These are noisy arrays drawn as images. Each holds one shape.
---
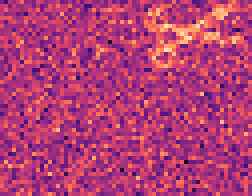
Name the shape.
pair of scissors
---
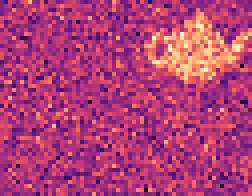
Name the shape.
teapot
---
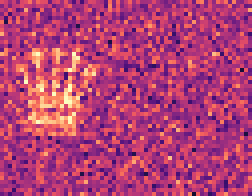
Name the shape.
chess queen
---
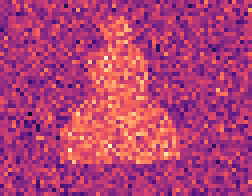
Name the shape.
chess pawn
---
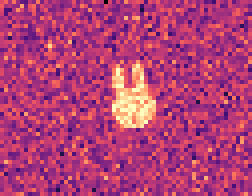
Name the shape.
rabbit's head
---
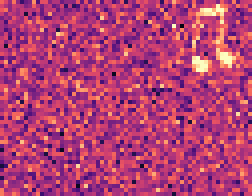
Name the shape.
pair of musical notes
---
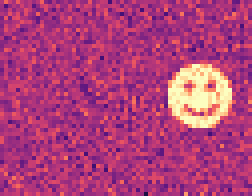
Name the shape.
smiling face
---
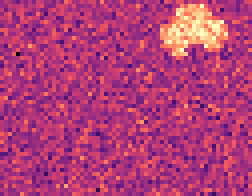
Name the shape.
car
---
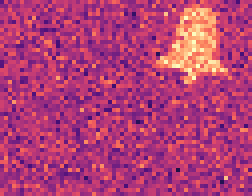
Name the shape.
bell
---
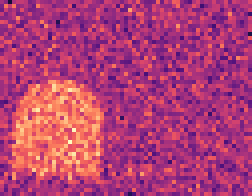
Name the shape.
ghost
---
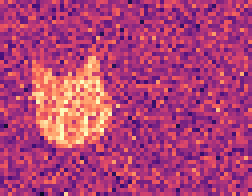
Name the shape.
cat's head
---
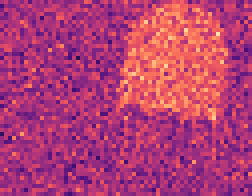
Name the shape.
ghost
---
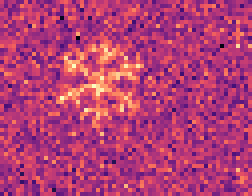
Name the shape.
snowflake
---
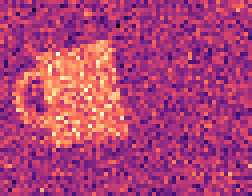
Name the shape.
cup
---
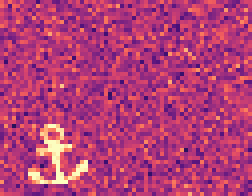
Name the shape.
anchor
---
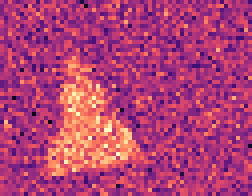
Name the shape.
chess pawn
